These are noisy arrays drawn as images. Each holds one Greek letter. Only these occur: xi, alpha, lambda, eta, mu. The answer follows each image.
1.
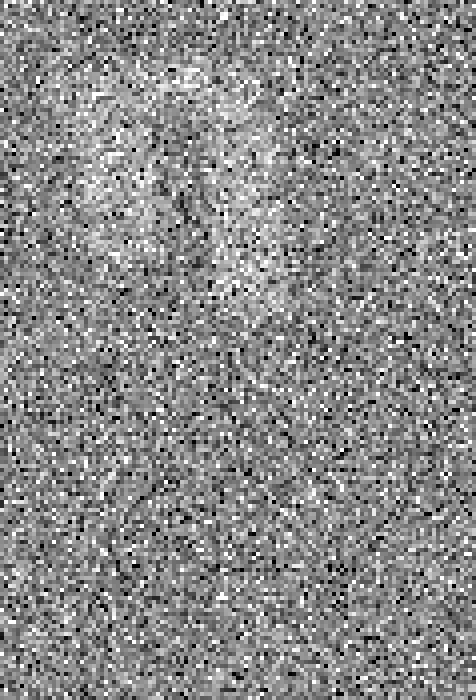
eta
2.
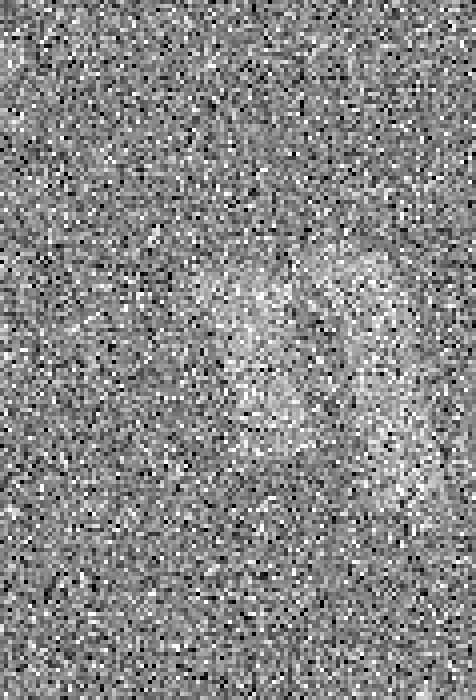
eta
